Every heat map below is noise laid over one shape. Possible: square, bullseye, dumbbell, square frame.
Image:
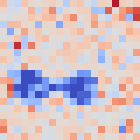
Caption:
blue dumbbell
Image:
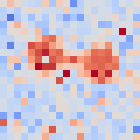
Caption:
red dumbbell
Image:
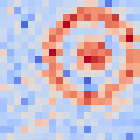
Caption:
red bullseye
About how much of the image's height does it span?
two thirds
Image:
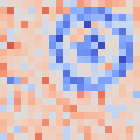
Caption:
blue bullseye
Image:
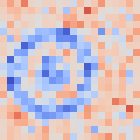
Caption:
blue bullseye
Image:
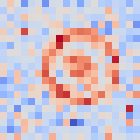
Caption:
red bullseye
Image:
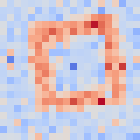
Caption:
red square frame
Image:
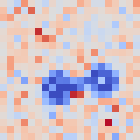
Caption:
blue dumbbell
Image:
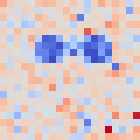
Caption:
blue dumbbell
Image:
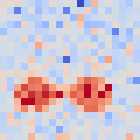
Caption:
red dumbbell
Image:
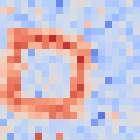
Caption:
red square frame
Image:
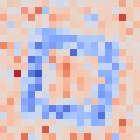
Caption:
blue square frame
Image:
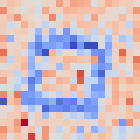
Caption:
blue square frame
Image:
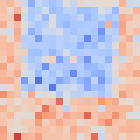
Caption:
blue square
